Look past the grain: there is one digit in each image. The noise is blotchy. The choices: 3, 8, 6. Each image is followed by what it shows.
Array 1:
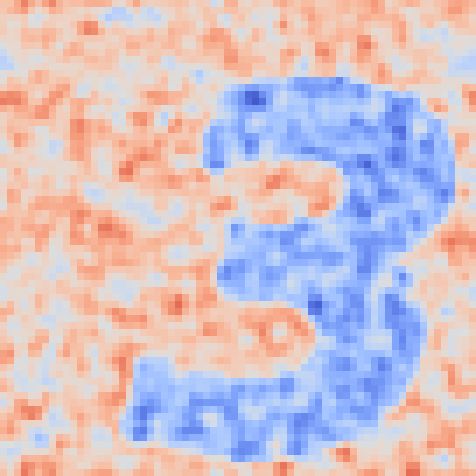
3
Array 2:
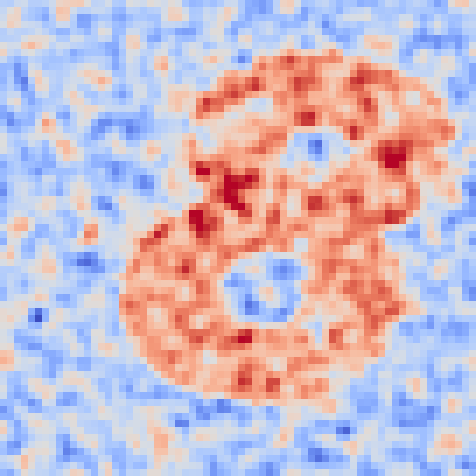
8
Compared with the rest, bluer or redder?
redder
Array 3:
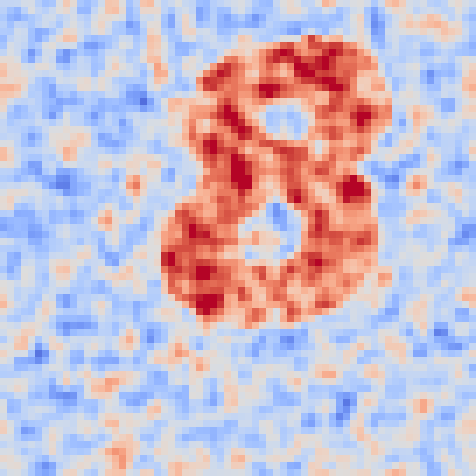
8
